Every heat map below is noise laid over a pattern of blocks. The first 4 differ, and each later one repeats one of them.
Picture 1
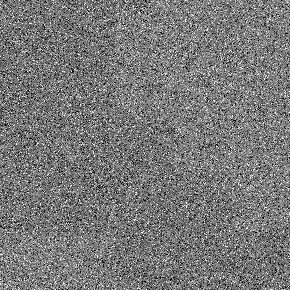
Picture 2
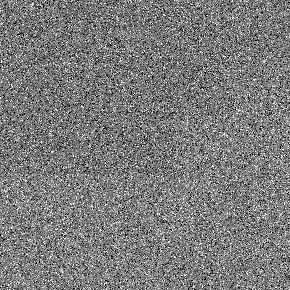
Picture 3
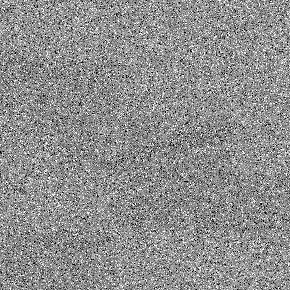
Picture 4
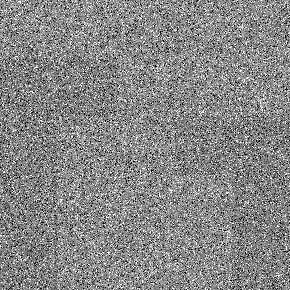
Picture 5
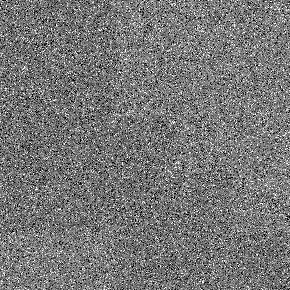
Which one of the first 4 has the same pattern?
1
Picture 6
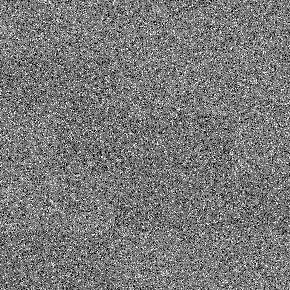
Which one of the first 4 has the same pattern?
3
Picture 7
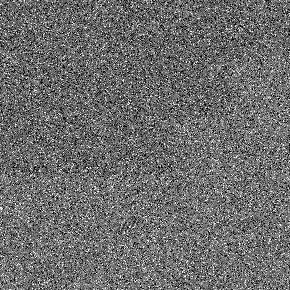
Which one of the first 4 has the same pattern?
2
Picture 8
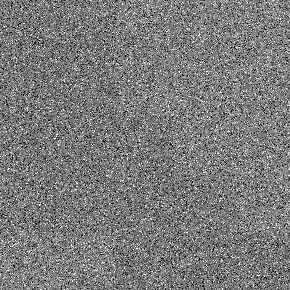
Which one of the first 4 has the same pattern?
1
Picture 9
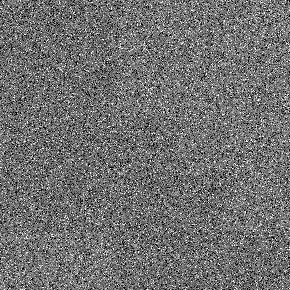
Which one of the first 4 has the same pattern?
1
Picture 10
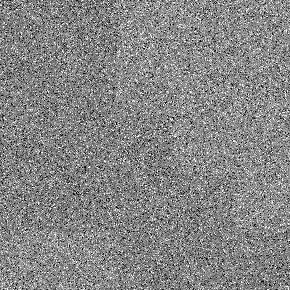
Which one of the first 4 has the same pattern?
1
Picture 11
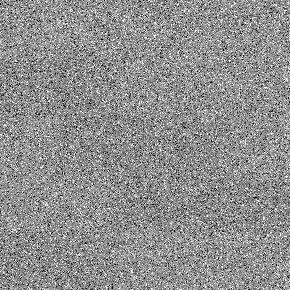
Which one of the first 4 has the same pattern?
3
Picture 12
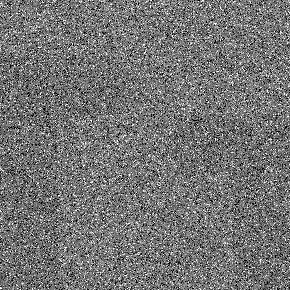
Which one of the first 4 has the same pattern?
4
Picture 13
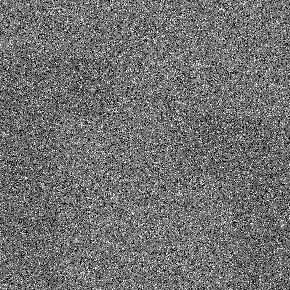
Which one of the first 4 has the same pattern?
4
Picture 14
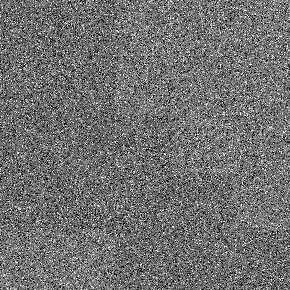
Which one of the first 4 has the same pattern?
1
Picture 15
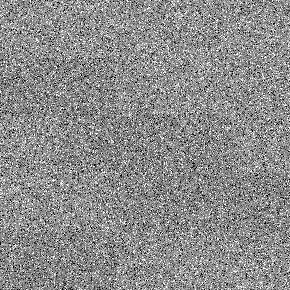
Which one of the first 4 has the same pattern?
3
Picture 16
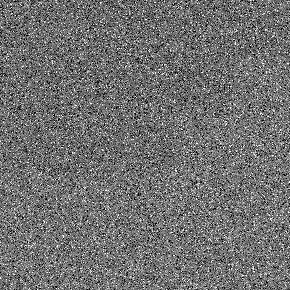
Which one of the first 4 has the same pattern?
2
